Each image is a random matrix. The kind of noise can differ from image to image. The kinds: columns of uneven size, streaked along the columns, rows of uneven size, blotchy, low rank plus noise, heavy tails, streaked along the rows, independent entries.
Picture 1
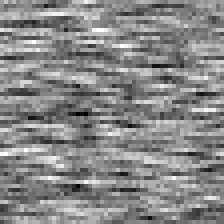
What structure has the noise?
streaked along the rows
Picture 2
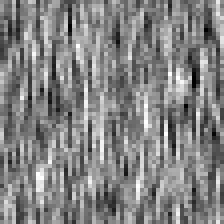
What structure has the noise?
streaked along the columns
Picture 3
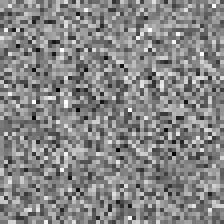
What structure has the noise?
independent entries
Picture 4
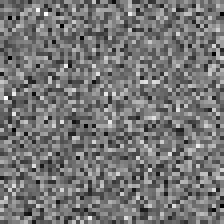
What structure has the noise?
independent entries
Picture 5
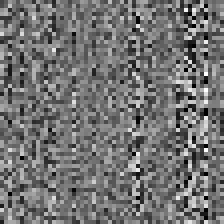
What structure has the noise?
columns of uneven size
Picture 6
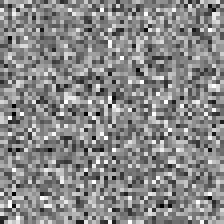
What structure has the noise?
low rank plus noise
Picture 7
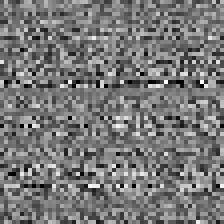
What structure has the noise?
rows of uneven size
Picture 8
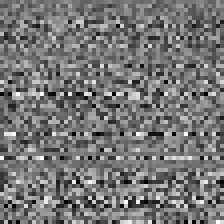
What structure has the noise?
rows of uneven size
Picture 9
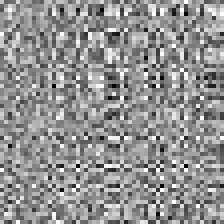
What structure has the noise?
low rank plus noise
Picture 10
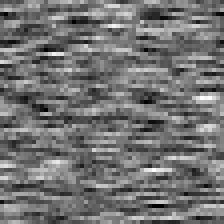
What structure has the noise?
streaked along the rows
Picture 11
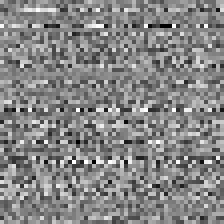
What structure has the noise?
rows of uneven size
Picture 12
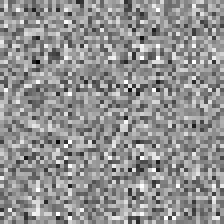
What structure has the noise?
low rank plus noise
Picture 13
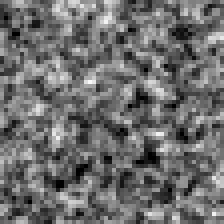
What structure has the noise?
blotchy
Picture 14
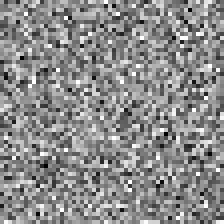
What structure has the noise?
independent entries
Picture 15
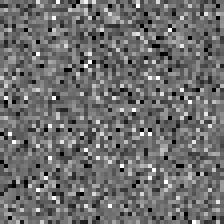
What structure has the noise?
heavy tails
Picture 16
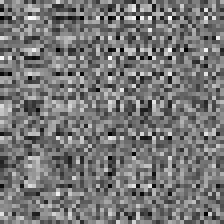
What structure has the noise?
low rank plus noise
